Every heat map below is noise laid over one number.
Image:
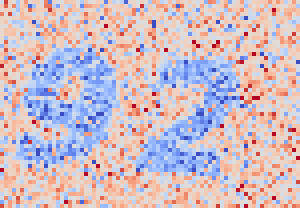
92
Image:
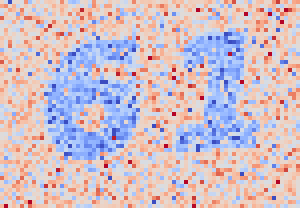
61
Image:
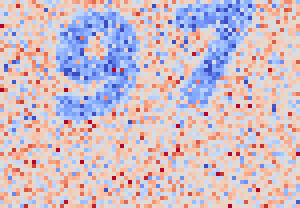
97
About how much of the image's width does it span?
two thirds
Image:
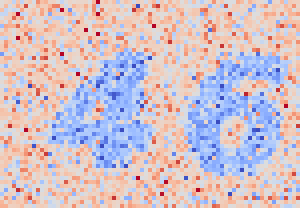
46
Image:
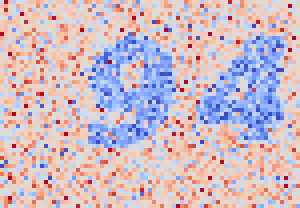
94
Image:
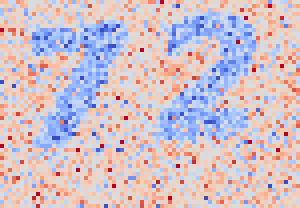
72
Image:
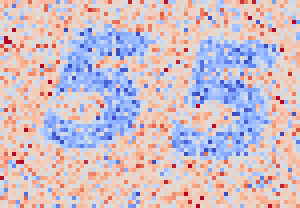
55
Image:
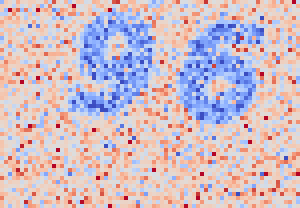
96
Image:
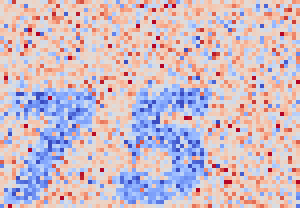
75
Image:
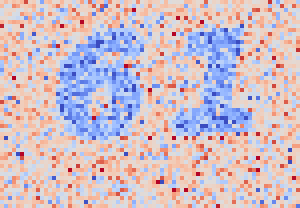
61
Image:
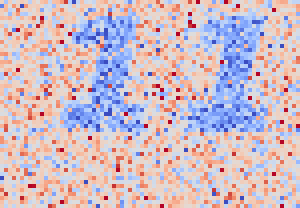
11
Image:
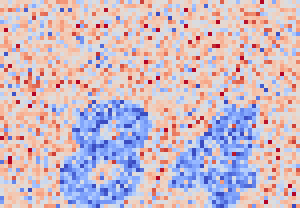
84
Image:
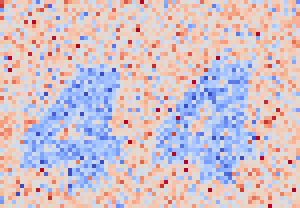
44
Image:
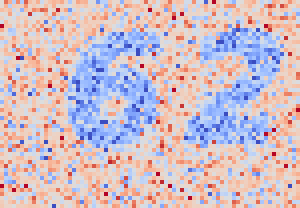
62
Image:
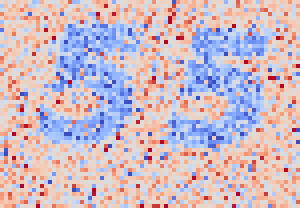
55
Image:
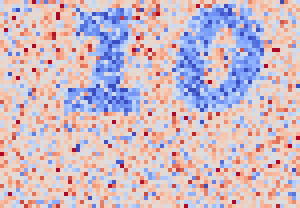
10
